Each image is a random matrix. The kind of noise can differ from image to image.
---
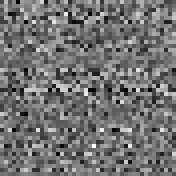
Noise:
rows of uneven size
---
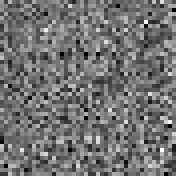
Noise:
low rank plus noise
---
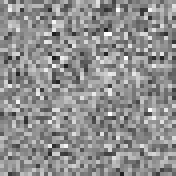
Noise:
low rank plus noise
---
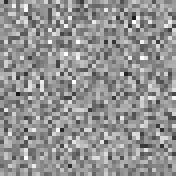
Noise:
low rank plus noise
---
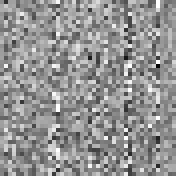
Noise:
columns of uneven size
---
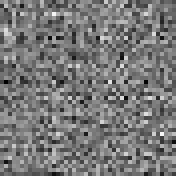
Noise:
low rank plus noise
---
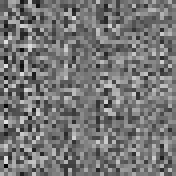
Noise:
columns of uneven size
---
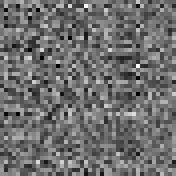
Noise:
low rank plus noise
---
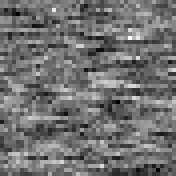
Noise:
streaked along the rows
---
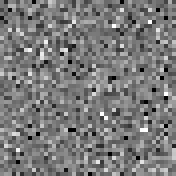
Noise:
heavy tails
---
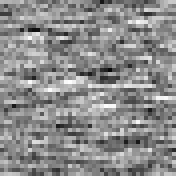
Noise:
streaked along the rows
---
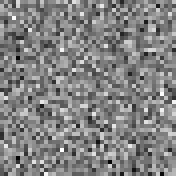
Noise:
independent entries
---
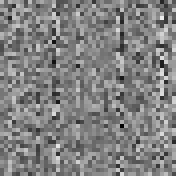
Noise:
columns of uneven size
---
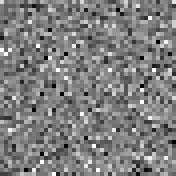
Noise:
heavy tails
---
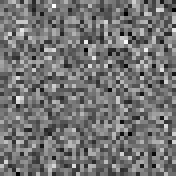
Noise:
low rank plus noise
